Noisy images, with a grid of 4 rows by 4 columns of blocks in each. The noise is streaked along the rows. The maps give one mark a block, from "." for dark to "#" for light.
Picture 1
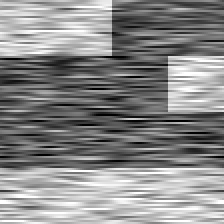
# # . .
. . . #
. . . .
# # # #
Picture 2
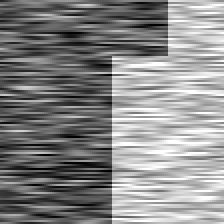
. . . #
. . # #
. . # #
. . # #
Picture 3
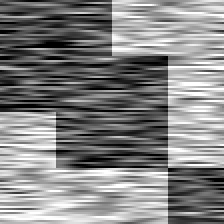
. . # #
. . . #
# . . #
# # # .
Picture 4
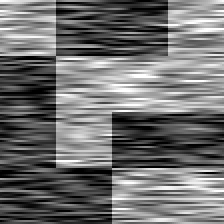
# . . #
. # # #
. # . .
. . # #
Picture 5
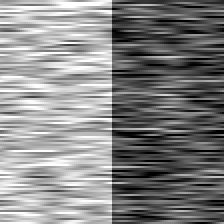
# # . .
# # . .
# # . .
# # . .
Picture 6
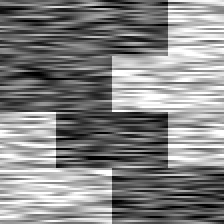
. . . #
. . # #
# . . #
# # . .
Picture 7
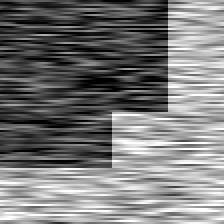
. . . #
. . . #
. . # #
# # # #
